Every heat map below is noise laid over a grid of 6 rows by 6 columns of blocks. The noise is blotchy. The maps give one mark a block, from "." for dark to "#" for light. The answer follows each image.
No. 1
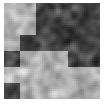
# # . . . .
# # . . . .
# . . . . .
. # # # . .
# # # # # #
. # # # # #
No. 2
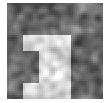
. . . . . .
. . . . . .
. # # # . .
. . # # . .
. . # # . .
. # # # . .
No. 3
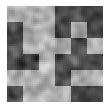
# # # . . .
. # # . # .
. # # # . #
. . # . . .
# # # . # #
. # # # . .
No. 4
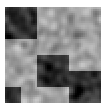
. . # # # #
. . # # # #
# # # # # #
# # . . # #
# # . . . .
. # # # . .
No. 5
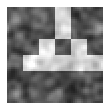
. . . # . .
. . . # . .
. . # . # .
. # # # # #
. . . . . .
. . . . . .
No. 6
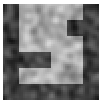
. # # # # .
. # # # . .
. # # # # .
. . . # # .
. # # # # .
. . . . . .
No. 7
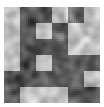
# . . # . #
# . # . # #
# . . . # #
# . # . . .
. . . . . #
. # # # . .
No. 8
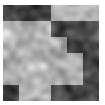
. . . # # #
# # # . . .
# # # # . .
# # # # # .
# # # # # .
. # # . . .
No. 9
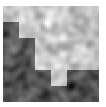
# # # # # #
. # # # # #
. . # # # #
. . # # # #
. . . # . .
. . . . . .
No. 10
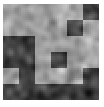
# # # # # .
# # # # . #
. . # # # #
. . # . # #
# . # # # .
. . . . . .
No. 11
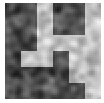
. . # . . #
. . # . . #
. . # # # #
. # # . # #
. . . . # #
. . . . . #
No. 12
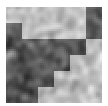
# # # # # .
. # # # # .
. . . . . #
. . . . # #
. . . # # #
. . # # # #
